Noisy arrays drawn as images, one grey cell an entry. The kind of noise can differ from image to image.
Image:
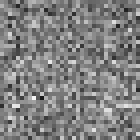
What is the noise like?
low rank plus noise
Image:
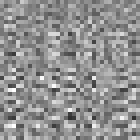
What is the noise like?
low rank plus noise
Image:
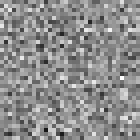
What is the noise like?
low rank plus noise
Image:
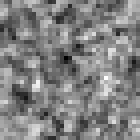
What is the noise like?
blotchy
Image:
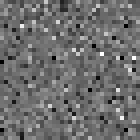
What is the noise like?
heavy tails
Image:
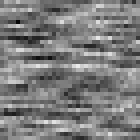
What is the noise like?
streaked along the rows
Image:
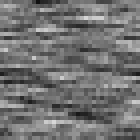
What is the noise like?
streaked along the rows
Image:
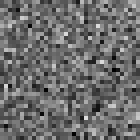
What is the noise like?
independent entries
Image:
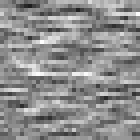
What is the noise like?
streaked along the rows
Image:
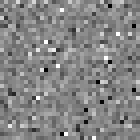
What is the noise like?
heavy tails
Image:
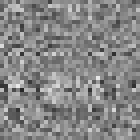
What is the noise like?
low rank plus noise
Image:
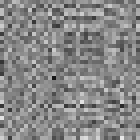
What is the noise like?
low rank plus noise
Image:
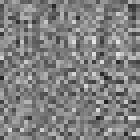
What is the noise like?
low rank plus noise
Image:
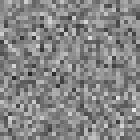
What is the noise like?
independent entries
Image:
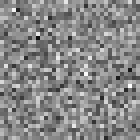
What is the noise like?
independent entries
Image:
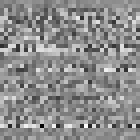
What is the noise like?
rows of uneven size
